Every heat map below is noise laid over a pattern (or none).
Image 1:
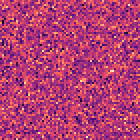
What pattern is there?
only noise
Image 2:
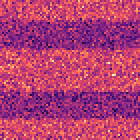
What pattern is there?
horizontal stripes
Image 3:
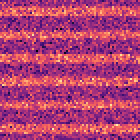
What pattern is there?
horizontal stripes
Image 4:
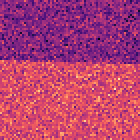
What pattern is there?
a sharp edge
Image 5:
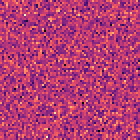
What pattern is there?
only noise
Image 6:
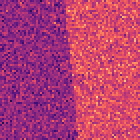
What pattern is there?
a sharp edge
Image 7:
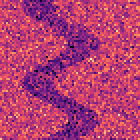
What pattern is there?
a wavy band
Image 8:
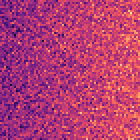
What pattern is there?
a smooth slope
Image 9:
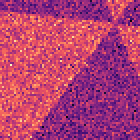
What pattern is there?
spokes from one point
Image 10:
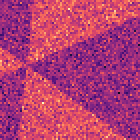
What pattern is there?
spokes from one point
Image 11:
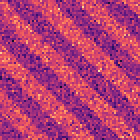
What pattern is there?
diagonal stripes
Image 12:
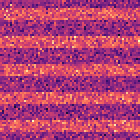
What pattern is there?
horizontal stripes
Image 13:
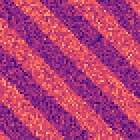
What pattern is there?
diagonal stripes
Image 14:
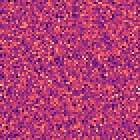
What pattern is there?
only noise
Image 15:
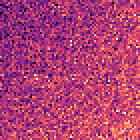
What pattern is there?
a smooth slope
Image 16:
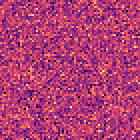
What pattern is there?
only noise
